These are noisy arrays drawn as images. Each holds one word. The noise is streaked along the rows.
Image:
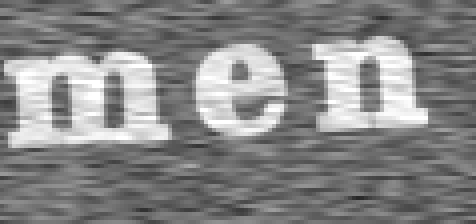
men
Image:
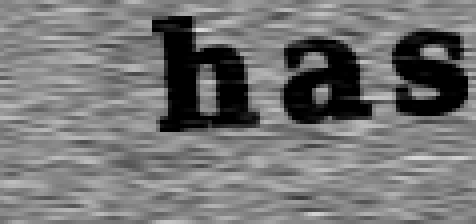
has
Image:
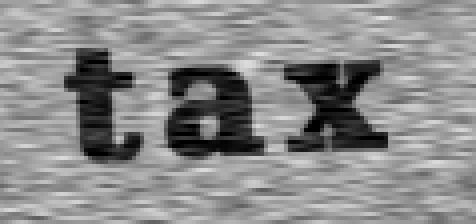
tax
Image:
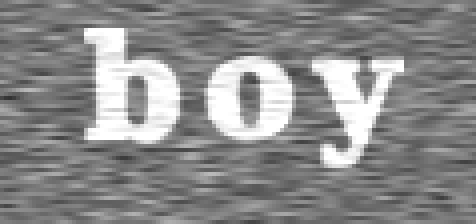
boy
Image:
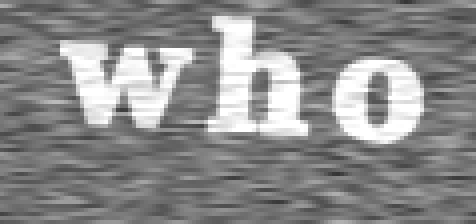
who
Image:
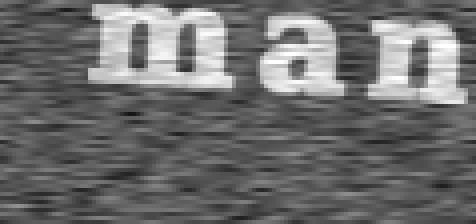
man
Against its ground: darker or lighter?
lighter
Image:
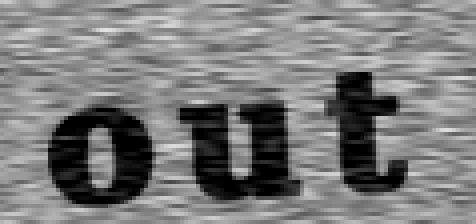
out
